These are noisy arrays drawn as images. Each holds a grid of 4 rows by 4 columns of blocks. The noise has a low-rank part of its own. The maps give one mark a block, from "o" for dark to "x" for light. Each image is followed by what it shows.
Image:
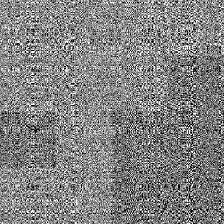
x x x x
x x x o
o x o o
x x o o
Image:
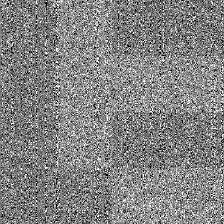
o x o o
o x x x
o x o o
o o x x
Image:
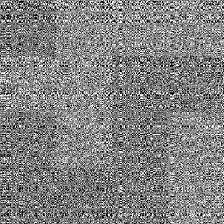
o x x x
x x o o
o x o x
o o o x
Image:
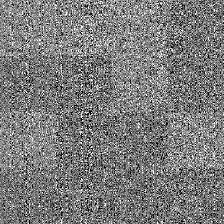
x x x o
o o x o
x o o x
o o o o
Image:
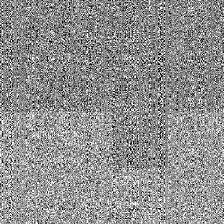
o o o o
o o o o
x x o x
x x x x
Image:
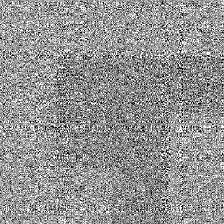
x x x x
x o o o
x o o x
x x o x
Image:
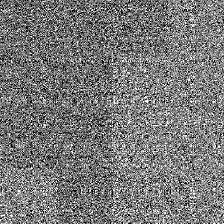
o o o x
o o x x
o o x x
x o x x
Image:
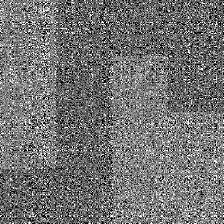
x o o o
x o x o
x o x x
o o x x
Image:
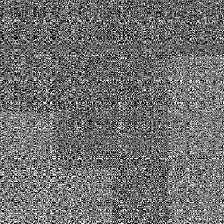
o o o o
o o o x
x o o x
x x o x
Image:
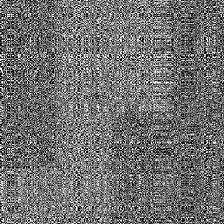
o x x o
o x x o
o x o o
x x o o
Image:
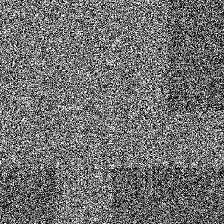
x x x o
x x x o
x x x x
o x o o
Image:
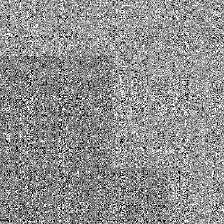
x x x x
o o x x
o o x x
o o o x
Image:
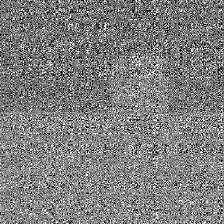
o o o o
o o x o
x x x x
x x x x
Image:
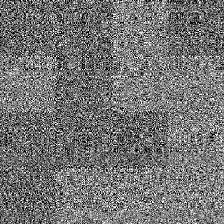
o o x o
x o x x
o o o x
o x x x
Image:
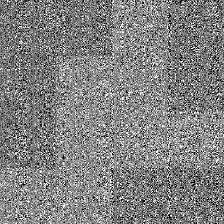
o o x o
o x x o
o x x x
x x o o
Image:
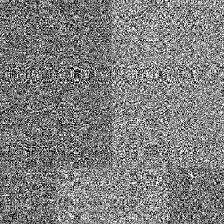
o o x x
o o x x
o o x x
o x x o
